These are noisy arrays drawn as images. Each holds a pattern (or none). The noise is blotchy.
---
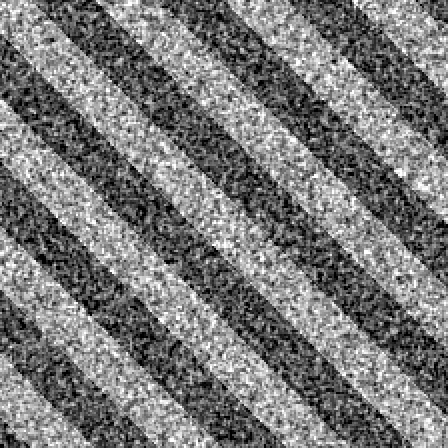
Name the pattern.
diagonal stripes
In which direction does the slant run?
top left to bottom right
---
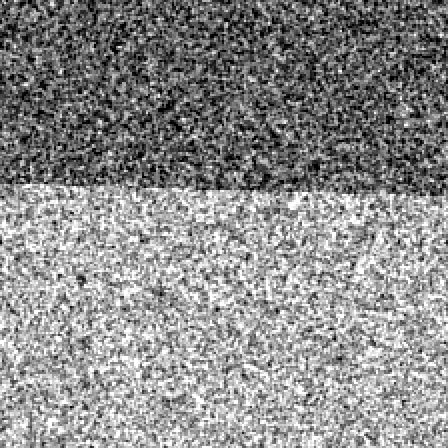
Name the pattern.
a sharp edge
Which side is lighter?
bottom
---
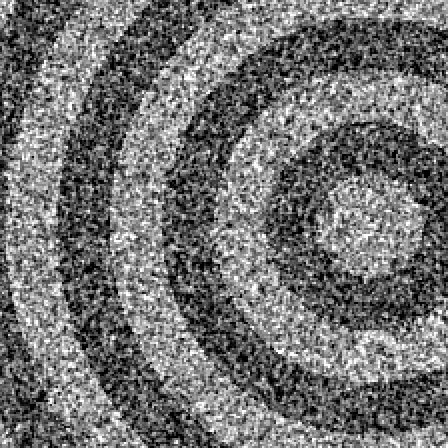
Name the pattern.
rings round one point
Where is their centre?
middle right
